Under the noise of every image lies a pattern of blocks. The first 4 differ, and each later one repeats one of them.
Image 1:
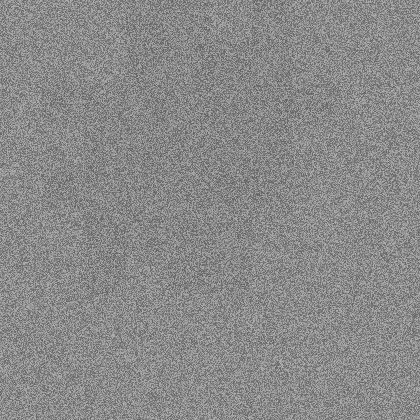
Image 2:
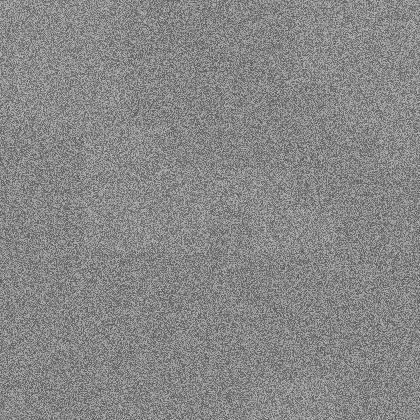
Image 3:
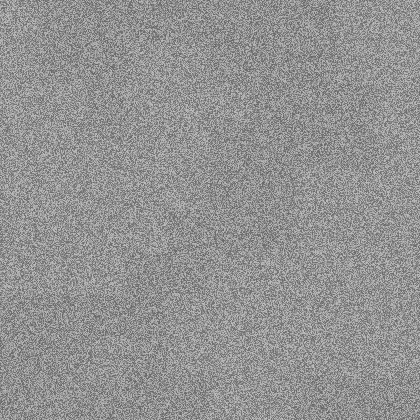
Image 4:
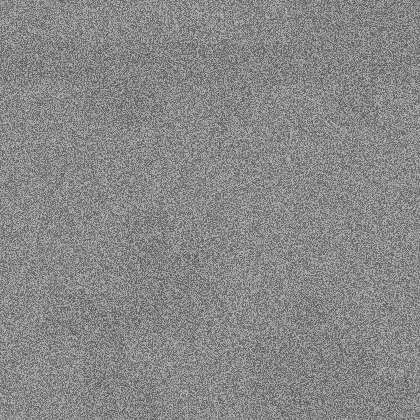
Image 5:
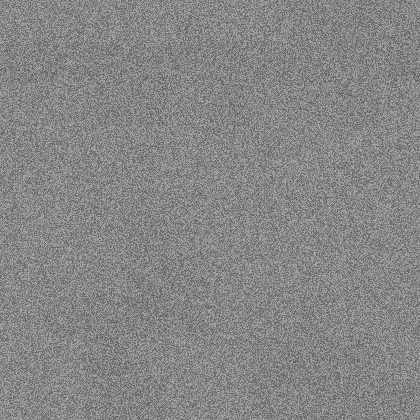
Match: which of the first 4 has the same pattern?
4
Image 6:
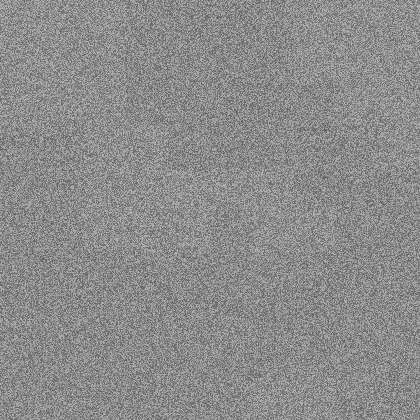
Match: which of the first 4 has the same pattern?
2
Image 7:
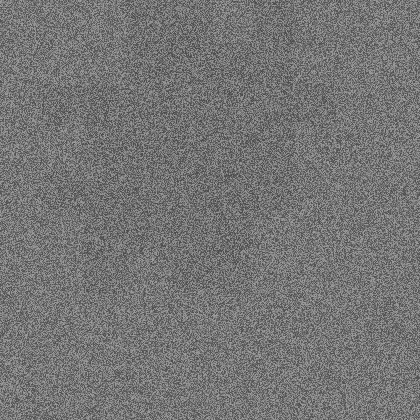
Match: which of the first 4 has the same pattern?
1
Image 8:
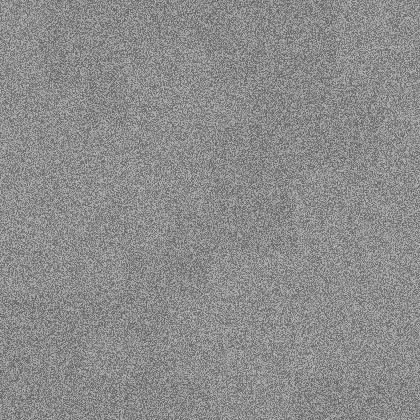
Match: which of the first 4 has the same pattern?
3
